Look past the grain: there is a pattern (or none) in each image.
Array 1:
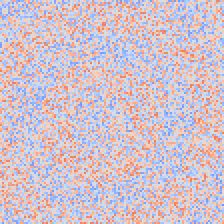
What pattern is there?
rings round one point
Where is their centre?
centre
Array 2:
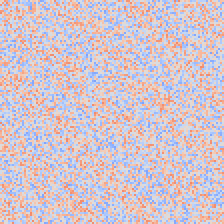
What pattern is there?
diagonal stripes
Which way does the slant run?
top left to bottom right
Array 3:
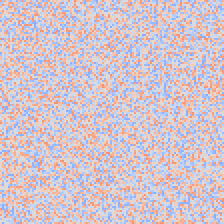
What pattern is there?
only noise
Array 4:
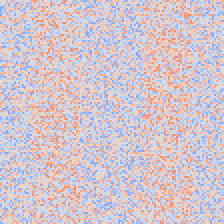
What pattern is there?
vertical stripes
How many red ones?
2
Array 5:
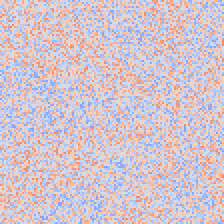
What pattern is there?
spokes from one point
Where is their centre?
middle right
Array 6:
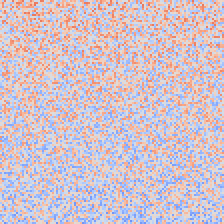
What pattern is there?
a smooth slope
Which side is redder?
top
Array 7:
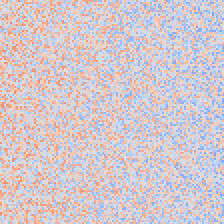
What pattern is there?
a smooth slope
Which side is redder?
left
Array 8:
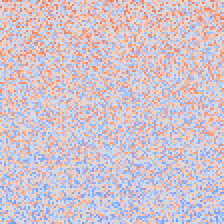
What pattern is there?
a smooth slope
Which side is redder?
top
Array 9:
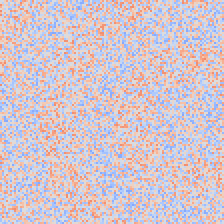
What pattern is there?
rings round one point
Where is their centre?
middle right
